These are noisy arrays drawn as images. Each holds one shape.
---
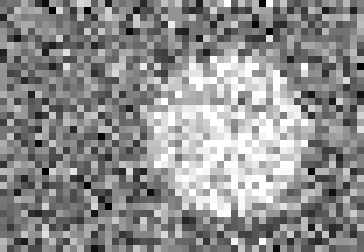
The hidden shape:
disc
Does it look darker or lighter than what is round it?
lighter
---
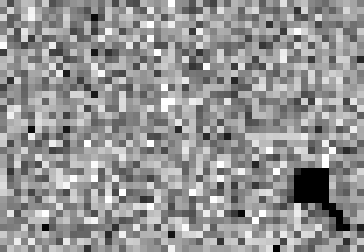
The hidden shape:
lollipop
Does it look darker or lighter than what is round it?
darker
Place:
bottom right
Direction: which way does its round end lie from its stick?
up and left
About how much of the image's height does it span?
a quarter
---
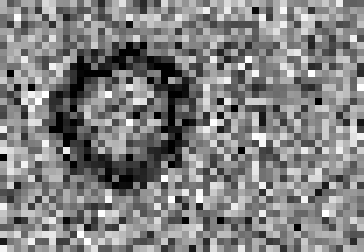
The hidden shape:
ring
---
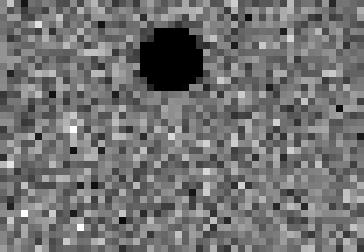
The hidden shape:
disc
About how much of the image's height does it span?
a quarter
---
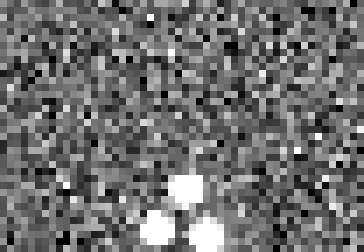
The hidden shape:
three dots
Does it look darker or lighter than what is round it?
lighter
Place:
bottom middle
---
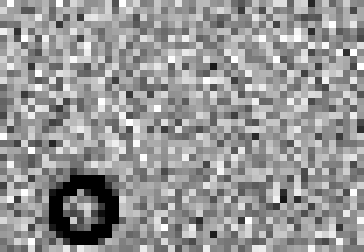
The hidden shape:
ring
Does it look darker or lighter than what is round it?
darker
